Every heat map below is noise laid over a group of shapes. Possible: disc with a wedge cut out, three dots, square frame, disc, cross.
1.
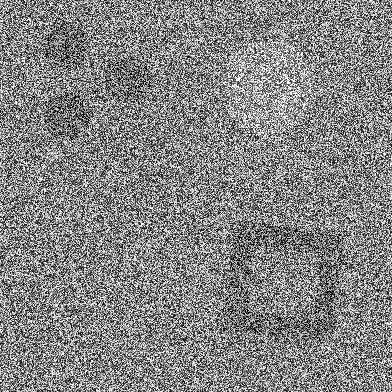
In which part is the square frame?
bottom right
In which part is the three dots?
top left
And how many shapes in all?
3
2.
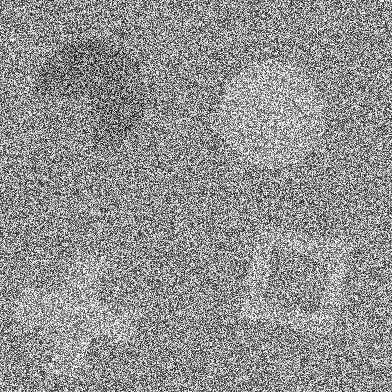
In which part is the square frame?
bottom right
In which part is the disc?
top right
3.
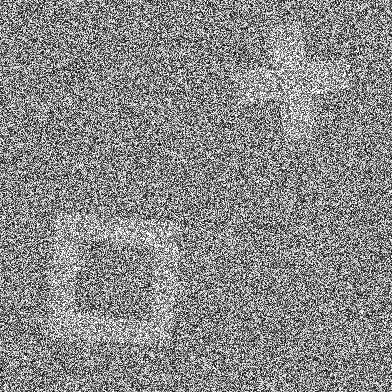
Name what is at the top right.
cross
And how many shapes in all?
2
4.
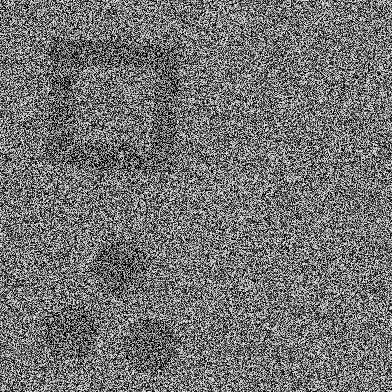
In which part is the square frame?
top left
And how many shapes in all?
2
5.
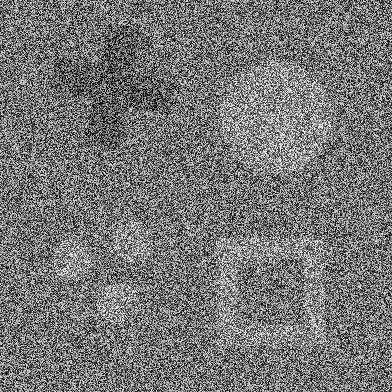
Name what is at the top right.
disc
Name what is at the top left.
cross
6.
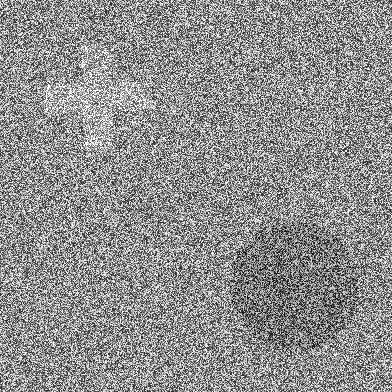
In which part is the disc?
bottom right
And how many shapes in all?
2
